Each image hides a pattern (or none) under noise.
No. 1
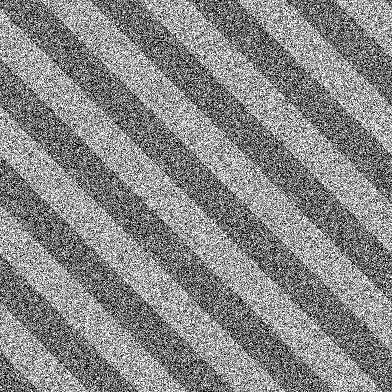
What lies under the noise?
diagonal stripes
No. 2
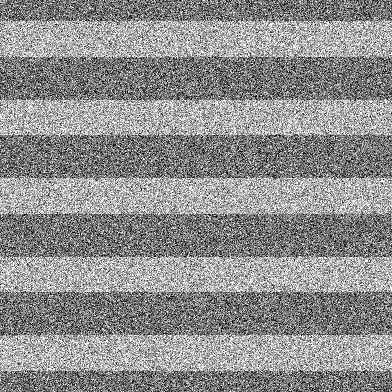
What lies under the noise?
horizontal stripes
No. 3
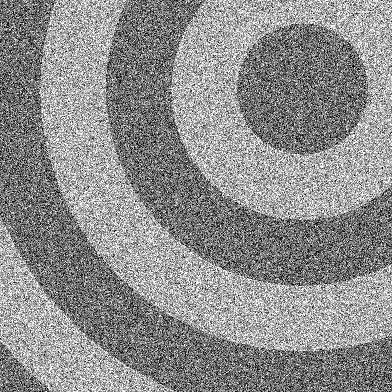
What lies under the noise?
rings round one point
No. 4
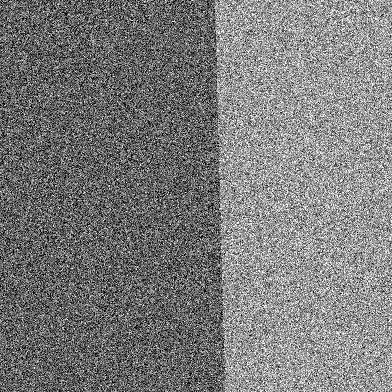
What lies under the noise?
a sharp edge
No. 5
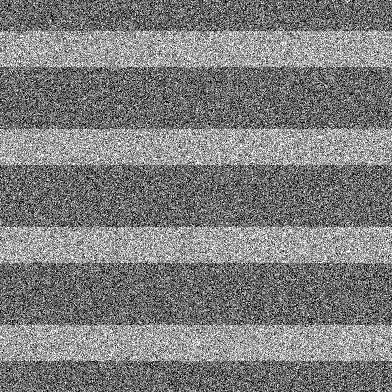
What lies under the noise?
horizontal stripes
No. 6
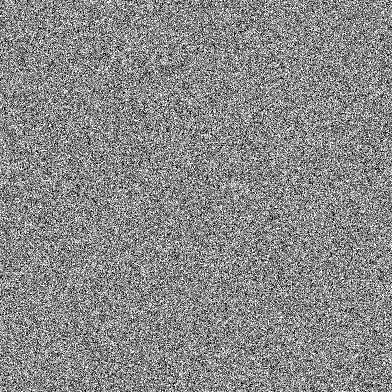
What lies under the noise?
only noise
